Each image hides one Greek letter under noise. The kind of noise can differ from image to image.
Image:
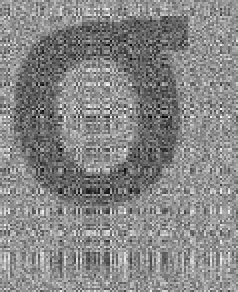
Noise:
low rank plus noise
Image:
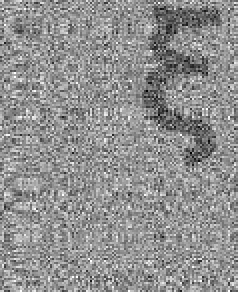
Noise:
low rank plus noise
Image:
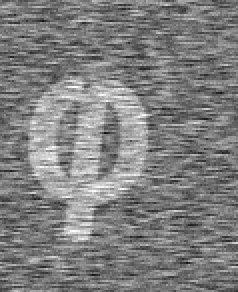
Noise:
streaked along the rows
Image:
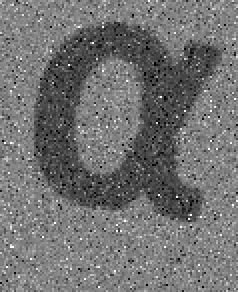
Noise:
heavy tails
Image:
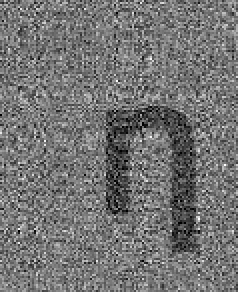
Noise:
low rank plus noise
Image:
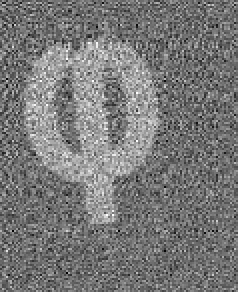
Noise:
low rank plus noise
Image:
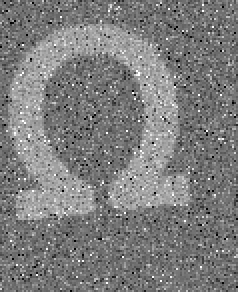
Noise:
heavy tails
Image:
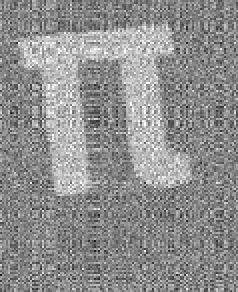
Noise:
low rank plus noise
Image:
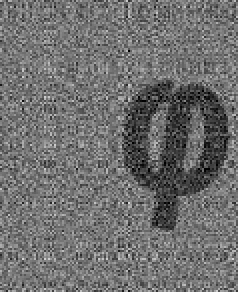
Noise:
low rank plus noise
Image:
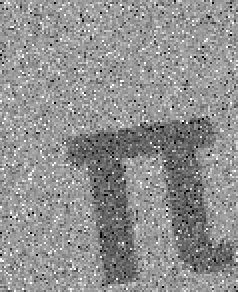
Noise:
heavy tails
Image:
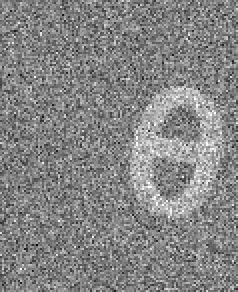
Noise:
independent entries
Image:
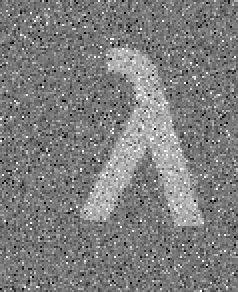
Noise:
heavy tails
